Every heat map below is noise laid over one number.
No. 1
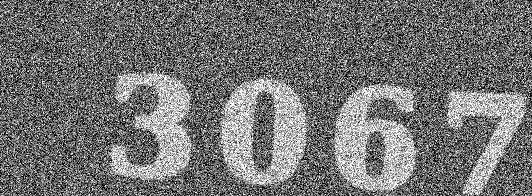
3067
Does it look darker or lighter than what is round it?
lighter
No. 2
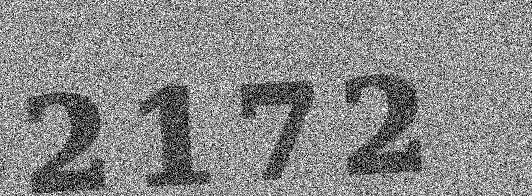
2172
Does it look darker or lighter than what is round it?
darker
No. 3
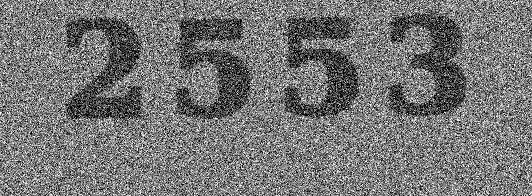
2553
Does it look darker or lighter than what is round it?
darker
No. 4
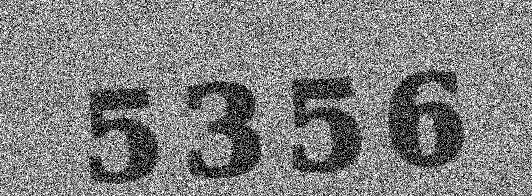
5356
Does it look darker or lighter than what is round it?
darker
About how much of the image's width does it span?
two thirds
